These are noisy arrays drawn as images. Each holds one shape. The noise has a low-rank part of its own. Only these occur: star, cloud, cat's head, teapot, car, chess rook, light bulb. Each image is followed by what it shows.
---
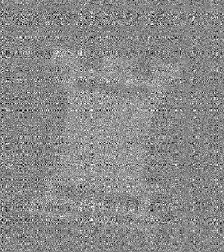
chess rook
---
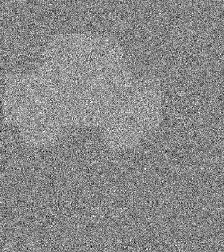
car
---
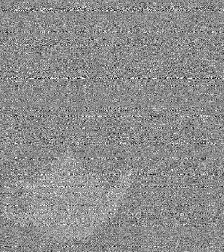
teapot
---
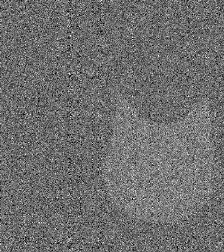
cat's head
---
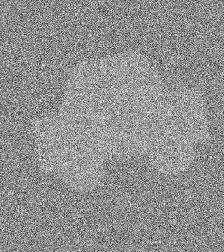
car
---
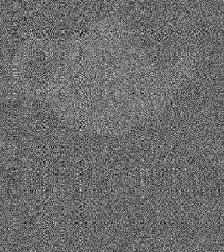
teapot
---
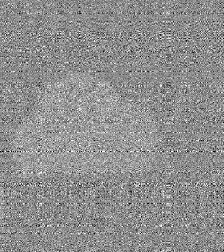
cloud
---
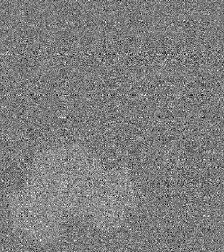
car
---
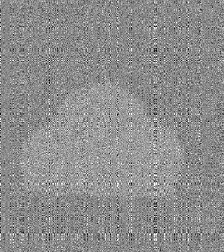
cloud
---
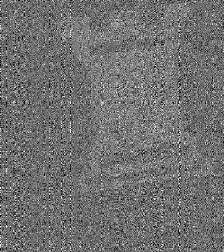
chess rook
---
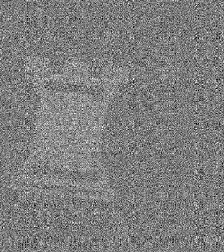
chess rook
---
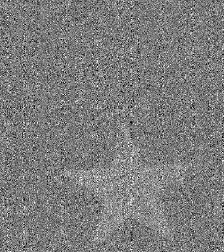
star
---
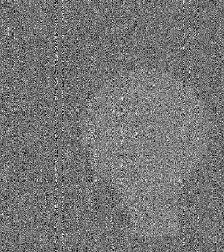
light bulb
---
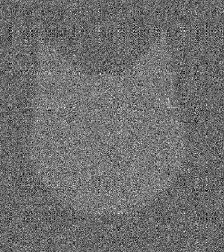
cat's head
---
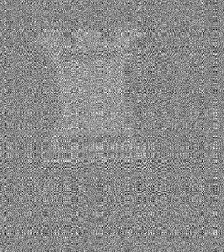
chess rook
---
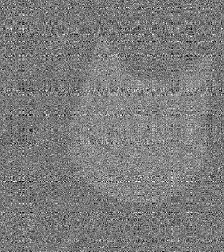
cat's head
